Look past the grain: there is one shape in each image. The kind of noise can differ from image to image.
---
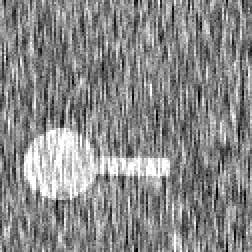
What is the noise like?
streaked along the columns
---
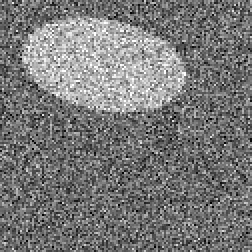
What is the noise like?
independent entries
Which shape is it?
ellipse
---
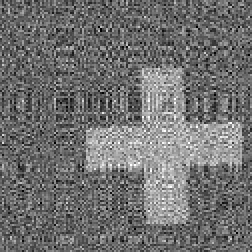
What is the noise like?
low rank plus noise
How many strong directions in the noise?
one
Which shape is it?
cross
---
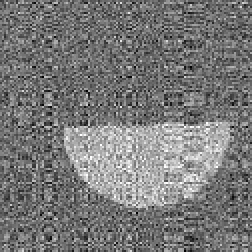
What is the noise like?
low rank plus noise
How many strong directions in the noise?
one
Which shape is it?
half disc
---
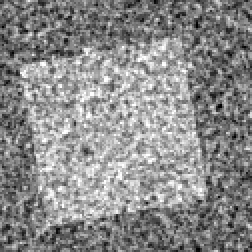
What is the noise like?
blotchy
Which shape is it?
square
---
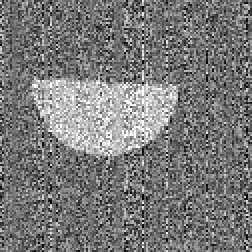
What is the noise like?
columns of uneven size
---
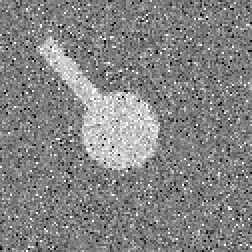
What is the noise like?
heavy tails
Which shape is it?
lollipop
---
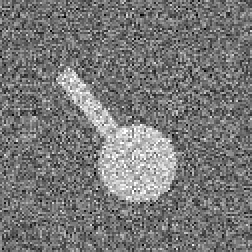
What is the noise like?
low rank plus noise
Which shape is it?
lollipop
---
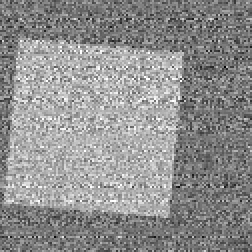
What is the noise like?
rows of uneven size
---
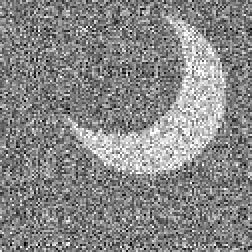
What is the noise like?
low rank plus noise
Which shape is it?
crescent
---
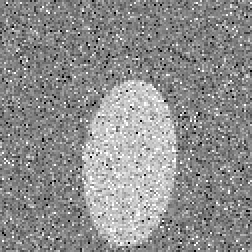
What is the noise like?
heavy tails
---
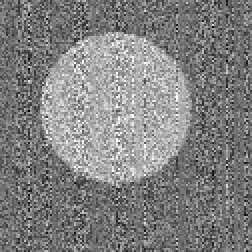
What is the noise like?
columns of uneven size
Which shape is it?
disc
